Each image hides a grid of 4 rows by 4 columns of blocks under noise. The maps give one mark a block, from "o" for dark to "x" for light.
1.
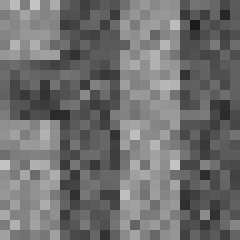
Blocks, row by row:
x o x o
o o x o
x o x o
x o x o
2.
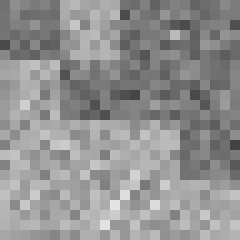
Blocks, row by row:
o x o o
x o o o
x x x o
x x x x
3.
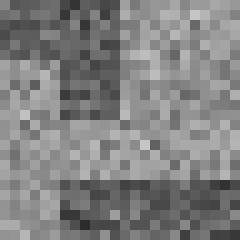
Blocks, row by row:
o o x x
x o x x
x x x x
x o o o
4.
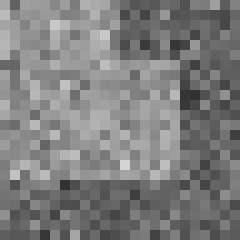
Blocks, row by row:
x x o o
x x x o
x x x o
o o o o
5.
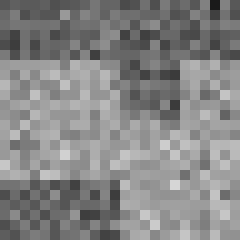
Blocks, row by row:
o o o o
x x o x
x x x x
o o x x
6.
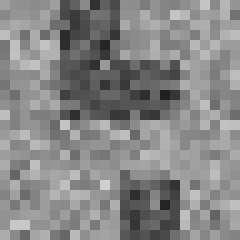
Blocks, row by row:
x o x x
x o o x
x x x x
x x o x
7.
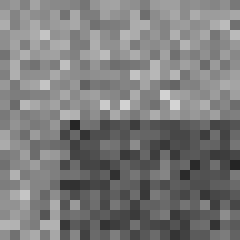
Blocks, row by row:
x x x x
x x x x
x o o o
x o o o
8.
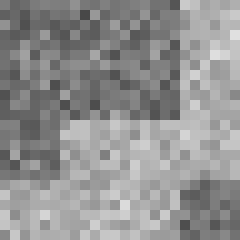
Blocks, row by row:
o o o x
o o o x
o x x x
x x x o
